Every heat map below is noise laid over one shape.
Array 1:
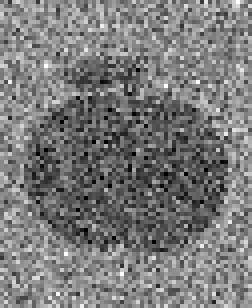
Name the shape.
apple
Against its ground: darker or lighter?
darker
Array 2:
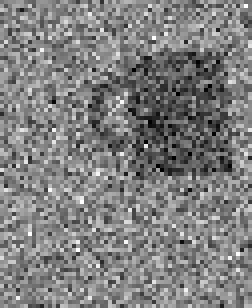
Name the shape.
cup
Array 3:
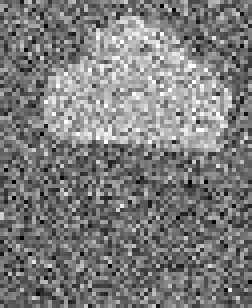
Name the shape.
cloud
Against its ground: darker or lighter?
lighter
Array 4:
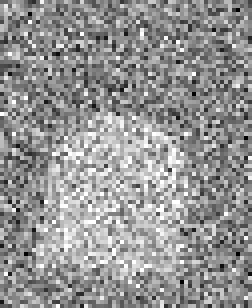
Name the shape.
ghost
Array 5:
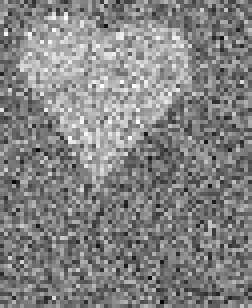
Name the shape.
heart
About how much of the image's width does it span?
two thirds
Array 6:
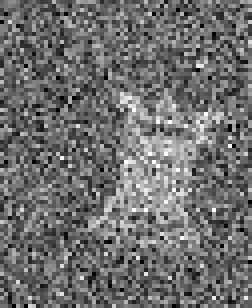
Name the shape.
chess rook
